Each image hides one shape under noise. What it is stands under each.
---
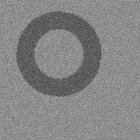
ring
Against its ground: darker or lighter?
darker
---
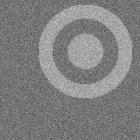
bullseye
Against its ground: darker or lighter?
lighter
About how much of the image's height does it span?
two thirds
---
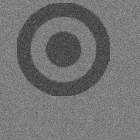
bullseye
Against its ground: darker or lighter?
darker
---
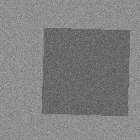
square
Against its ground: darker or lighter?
darker
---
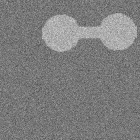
dumbbell
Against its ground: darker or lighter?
lighter
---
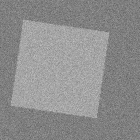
square
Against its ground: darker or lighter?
lighter
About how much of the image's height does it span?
two thirds
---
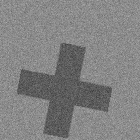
cross
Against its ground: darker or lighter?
darker
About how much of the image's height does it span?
two thirds
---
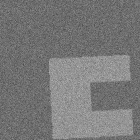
square with a notch
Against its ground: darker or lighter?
lighter
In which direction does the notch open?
right
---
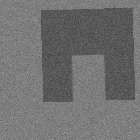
square with a notch
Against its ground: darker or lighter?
darker
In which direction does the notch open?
down
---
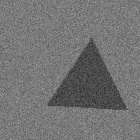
triangle
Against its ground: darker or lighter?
darker
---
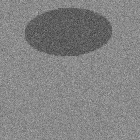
ellipse
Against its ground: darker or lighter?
darker
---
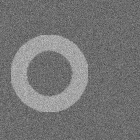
ring
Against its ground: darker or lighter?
lighter
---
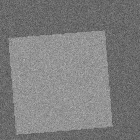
square
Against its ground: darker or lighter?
lighter
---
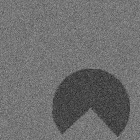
disc with a wedge cut out
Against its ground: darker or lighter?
darker
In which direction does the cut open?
down
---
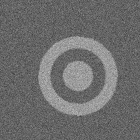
bullseye
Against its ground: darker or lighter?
lighter
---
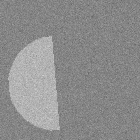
half disc
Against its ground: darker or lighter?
lighter
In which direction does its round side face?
left
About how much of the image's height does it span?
two thirds
